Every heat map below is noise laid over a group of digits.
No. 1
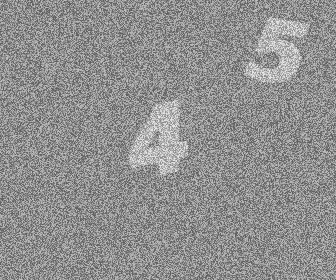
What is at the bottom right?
nothing
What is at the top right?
5
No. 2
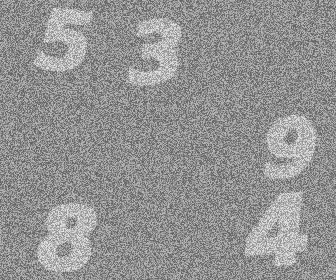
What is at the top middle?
3
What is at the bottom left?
8
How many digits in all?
5
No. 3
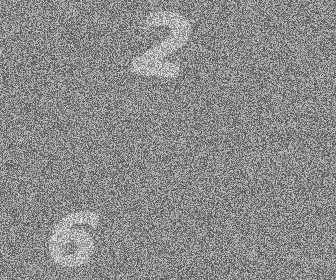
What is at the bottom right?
nothing
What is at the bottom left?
6
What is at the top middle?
2
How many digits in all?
2
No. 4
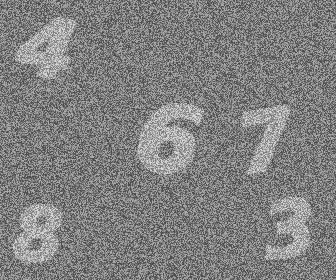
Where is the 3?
bottom right
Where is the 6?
centre
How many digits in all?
5
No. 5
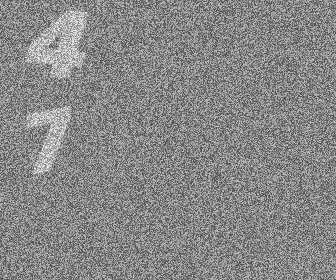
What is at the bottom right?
nothing
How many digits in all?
2
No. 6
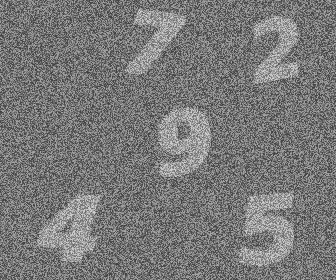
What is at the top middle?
7
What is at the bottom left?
4
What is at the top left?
nothing
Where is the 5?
bottom right
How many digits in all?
5
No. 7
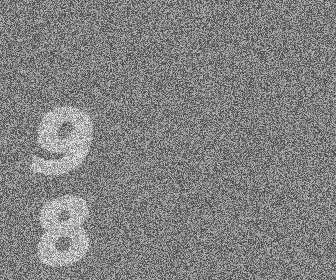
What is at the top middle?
nothing
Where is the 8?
bottom left
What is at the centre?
nothing
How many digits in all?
2
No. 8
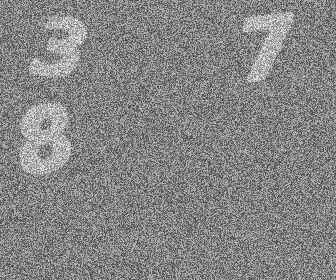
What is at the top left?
3
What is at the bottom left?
nothing
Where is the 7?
top right
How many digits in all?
3
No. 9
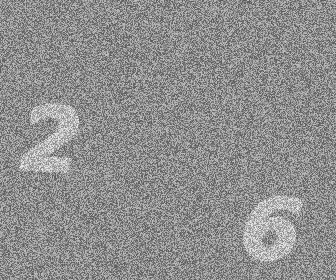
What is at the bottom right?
6
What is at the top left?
nothing
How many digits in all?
2
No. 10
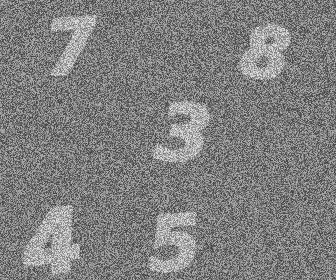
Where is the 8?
top right
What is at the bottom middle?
5
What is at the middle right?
nothing
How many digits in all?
5
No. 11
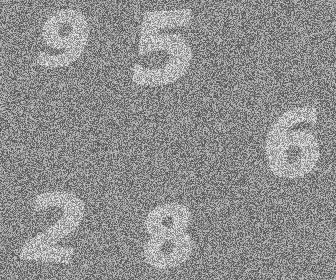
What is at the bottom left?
2
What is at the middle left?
nothing
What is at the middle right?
6
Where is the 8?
bottom middle
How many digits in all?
5
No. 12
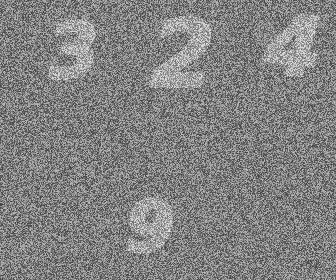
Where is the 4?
top right
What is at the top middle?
2
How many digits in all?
4
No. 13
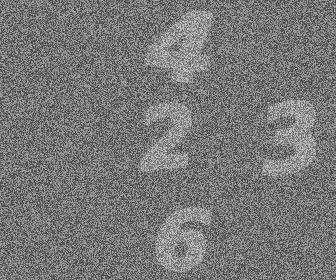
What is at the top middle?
4
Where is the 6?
bottom middle
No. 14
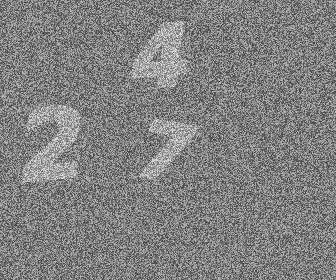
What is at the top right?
nothing
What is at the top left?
nothing
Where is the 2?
middle left
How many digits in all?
3
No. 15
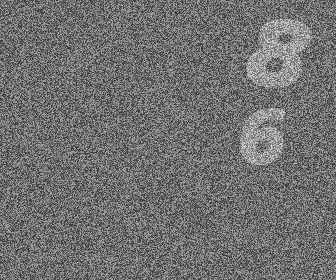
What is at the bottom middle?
nothing
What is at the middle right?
6
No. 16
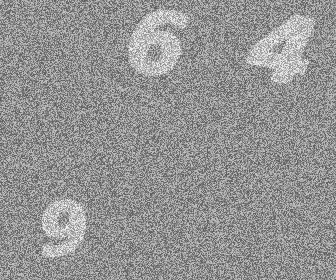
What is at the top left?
nothing
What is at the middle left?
nothing
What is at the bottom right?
nothing
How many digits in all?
3
